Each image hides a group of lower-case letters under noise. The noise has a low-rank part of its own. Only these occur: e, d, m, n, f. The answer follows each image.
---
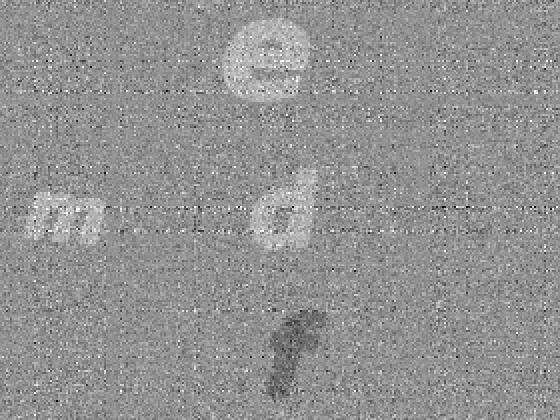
top middle: light e; middle left: light m; centre: light d; bottom middle: dark f
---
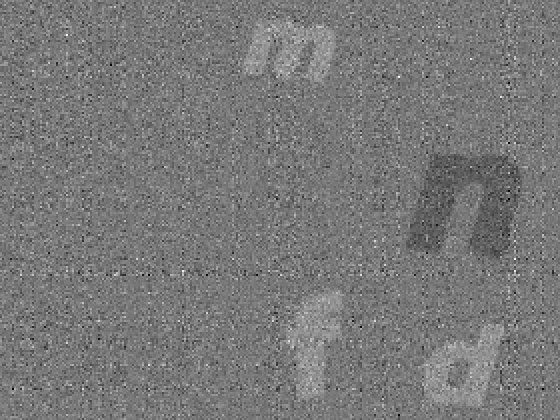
top middle: light m; middle right: dark n; bottom middle: light f; bottom right: light d
